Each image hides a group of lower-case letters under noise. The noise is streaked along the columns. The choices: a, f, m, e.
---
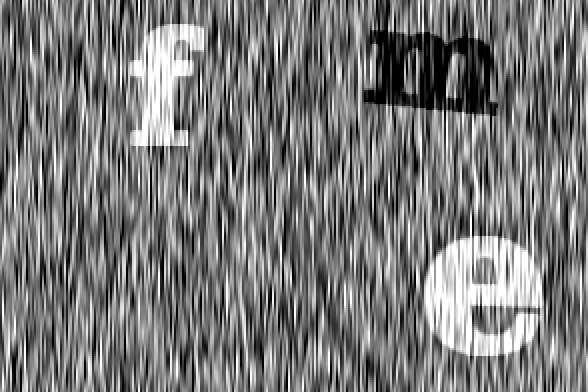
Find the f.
top left
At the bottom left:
nothing
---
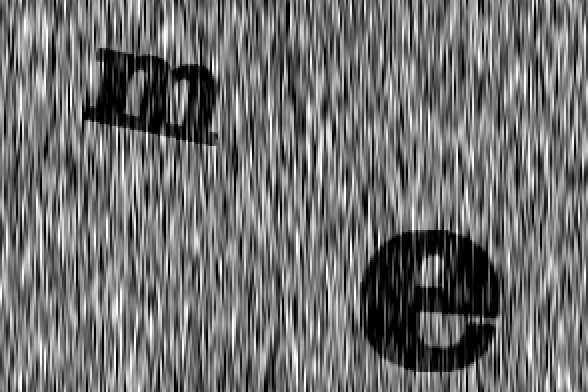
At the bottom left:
nothing
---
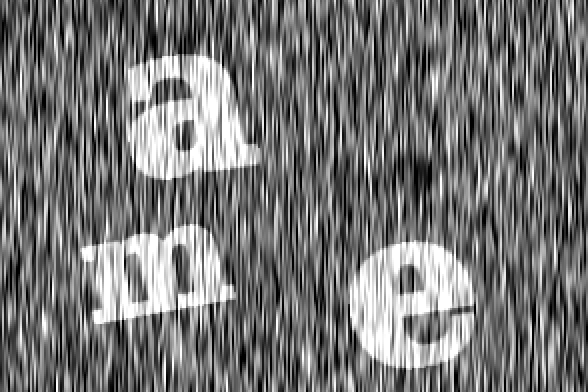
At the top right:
nothing
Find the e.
bottom right
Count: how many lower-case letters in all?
3
